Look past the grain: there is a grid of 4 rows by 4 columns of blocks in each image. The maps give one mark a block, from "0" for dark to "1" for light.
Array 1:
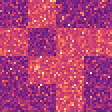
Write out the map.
0 1 0 0
1 0 1 1
0 1 1 0
0 0 1 0
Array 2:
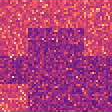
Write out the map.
1 1 1 1
1 0 0 1
0 0 0 0
1 0 0 0
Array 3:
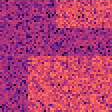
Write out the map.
0 0 1 1
0 0 0 0
0 1 1 1
0 1 1 1
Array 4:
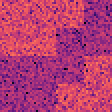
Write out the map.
1 1 1 0
1 1 0 0
0 0 0 1
0 0 1 1
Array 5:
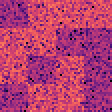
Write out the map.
0 1 1 1
1 1 0 0
1 0 1 0
0 1 1 0
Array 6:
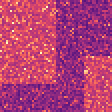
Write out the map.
1 1 0 0
1 1 0 0
1 1 0 1
0 0 0 1
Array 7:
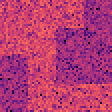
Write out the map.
1 1 1 0
1 1 0 0
0 1 0 0
0 1 1 1
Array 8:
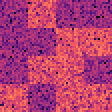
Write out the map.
0 1 0 0
0 0 1 1
0 1 1 0
1 0 1 1
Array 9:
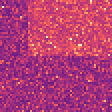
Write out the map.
0 1 1 1
0 1 1 1
0 0 0 0
0 0 0 0
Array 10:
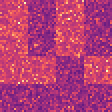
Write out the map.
1 0 1 0
1 0 1 0
1 1 0 1
0 0 0 0
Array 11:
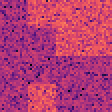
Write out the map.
0 1 1 1
0 0 1 1
0 0 0 0
0 1 0 0
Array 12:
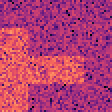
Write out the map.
0 0 0 0
1 0 0 0
1 1 1 0
1 0 0 0
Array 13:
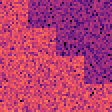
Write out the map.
1 0 0 0
1 1 0 0
1 1 1 0
1 1 1 1
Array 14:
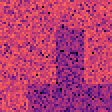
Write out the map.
1 1 1 1
1 1 0 1
1 1 0 1
1 0 0 0
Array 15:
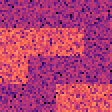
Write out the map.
0 0 0 0
1 1 1 0
1 0 0 0
0 0 1 1
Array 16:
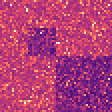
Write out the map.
1 1 1 1
1 0 1 1
1 1 0 0
1 1 0 0
